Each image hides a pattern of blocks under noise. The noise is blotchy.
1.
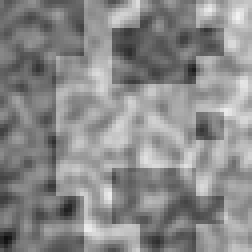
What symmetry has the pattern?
top and bottom mirror each other
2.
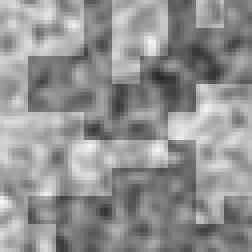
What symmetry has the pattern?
no symmetry
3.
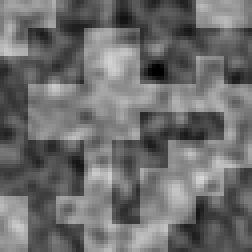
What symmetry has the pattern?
mirrored about the diagonal from the top left
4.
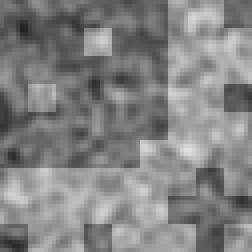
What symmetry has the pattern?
mirrored about the diagonal from the top left
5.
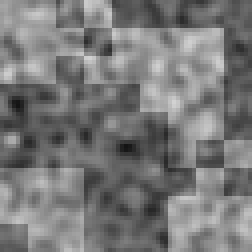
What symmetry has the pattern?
mirrored about the diagonal from the bottom left
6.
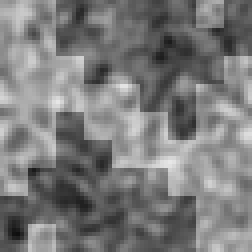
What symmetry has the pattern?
the same after a half turn
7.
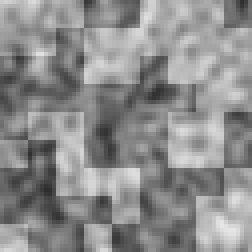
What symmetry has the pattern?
mirrored about the diagonal from the bottom left
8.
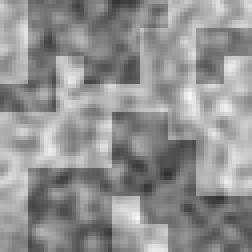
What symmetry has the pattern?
no symmetry
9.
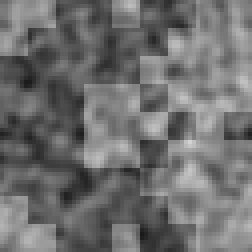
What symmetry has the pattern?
top and bottom mirror each other
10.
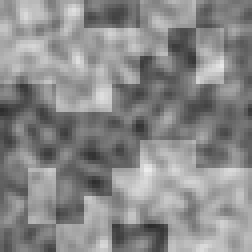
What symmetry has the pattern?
the same after a half turn
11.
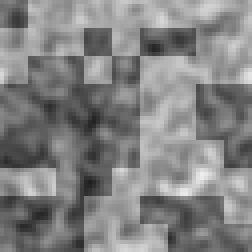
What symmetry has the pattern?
no symmetry
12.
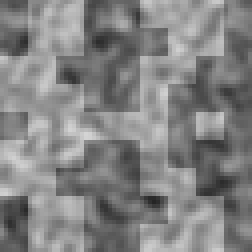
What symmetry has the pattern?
top and bottom mirror each other
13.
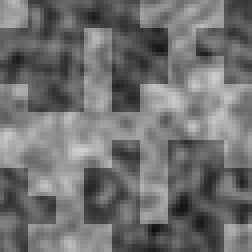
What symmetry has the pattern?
the same after a half turn
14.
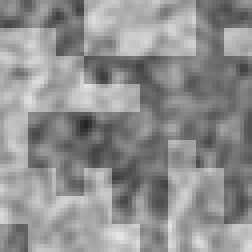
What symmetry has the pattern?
no symmetry
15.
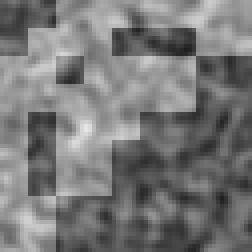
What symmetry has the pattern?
mirrored about the diagonal from the top left
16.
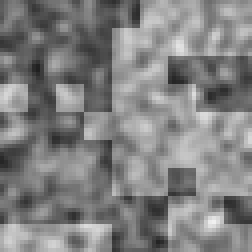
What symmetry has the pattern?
no symmetry
